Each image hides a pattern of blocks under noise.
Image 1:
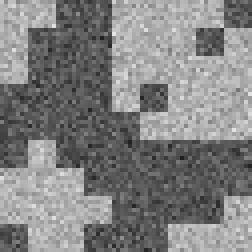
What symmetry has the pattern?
mirrored about the diagonal from the bottom left
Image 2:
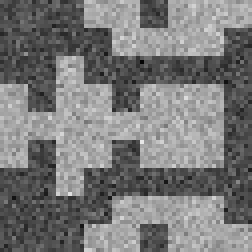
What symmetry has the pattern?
top and bottom mirror each other
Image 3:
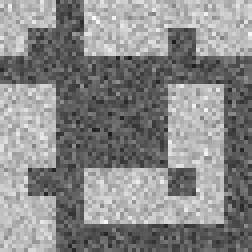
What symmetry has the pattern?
mirrored about the diagonal from the top left
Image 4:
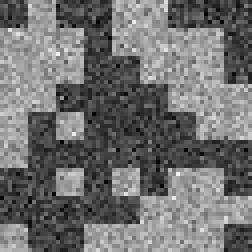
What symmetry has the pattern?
mirrored about the diagonal from the bottom left
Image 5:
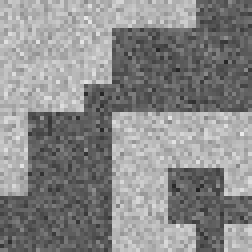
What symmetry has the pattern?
mirrored about the diagonal from the top left
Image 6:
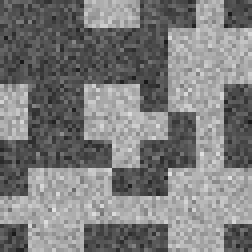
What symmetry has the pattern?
mirrored about the diagonal from the top left
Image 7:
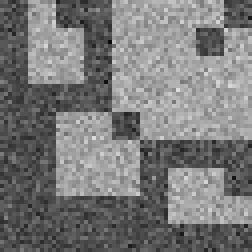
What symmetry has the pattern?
mirrored about the diagonal from the bottom left
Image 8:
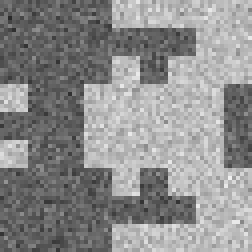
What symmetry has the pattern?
top and bottom mirror each other
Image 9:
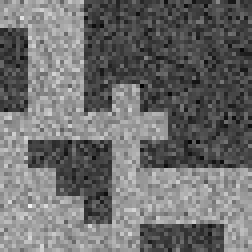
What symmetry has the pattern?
mirrored about the diagonal from the bottom left
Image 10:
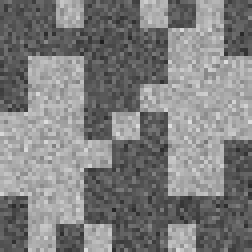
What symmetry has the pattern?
the same after a half turn
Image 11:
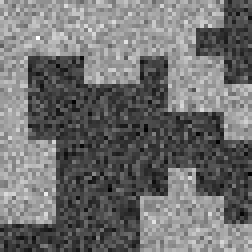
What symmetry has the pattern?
no symmetry
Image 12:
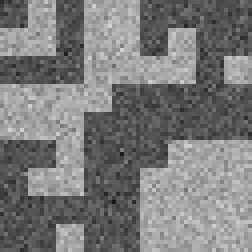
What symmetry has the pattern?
mirrored about the diagonal from the top left
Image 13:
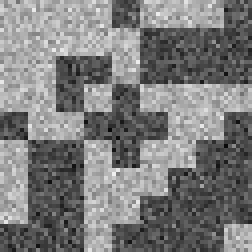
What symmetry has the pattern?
mirrored about the diagonal from the top left
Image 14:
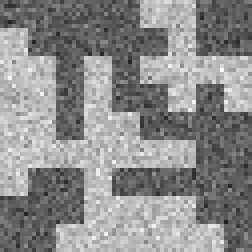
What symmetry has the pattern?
mirrored about the diagonal from the bottom left
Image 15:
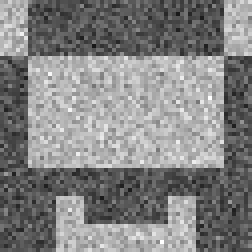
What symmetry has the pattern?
left and right mirror each other
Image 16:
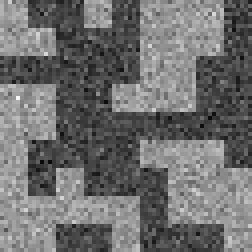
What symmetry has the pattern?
no symmetry
